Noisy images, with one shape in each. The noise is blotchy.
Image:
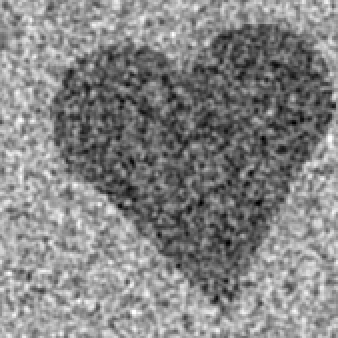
dark heart
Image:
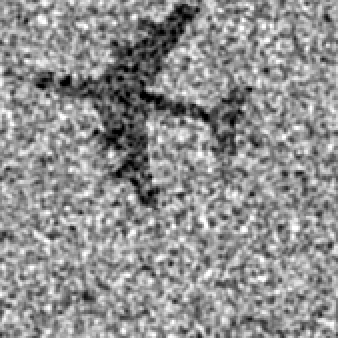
dark airplane
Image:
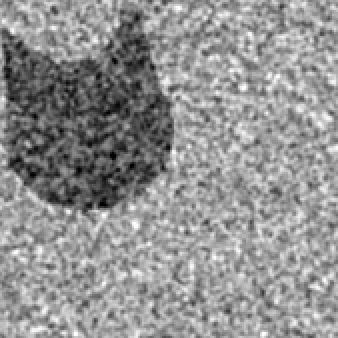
dark cat's head
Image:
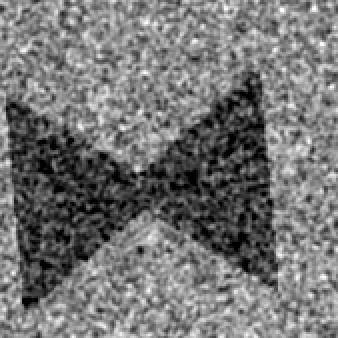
dark bow tie
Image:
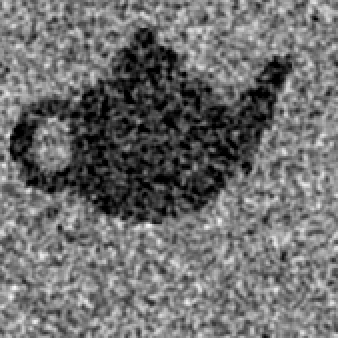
dark teapot
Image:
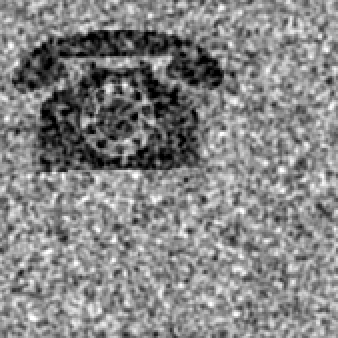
dark telephone
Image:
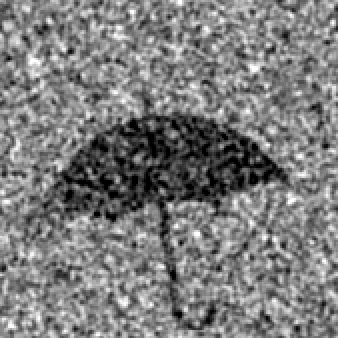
dark umbrella
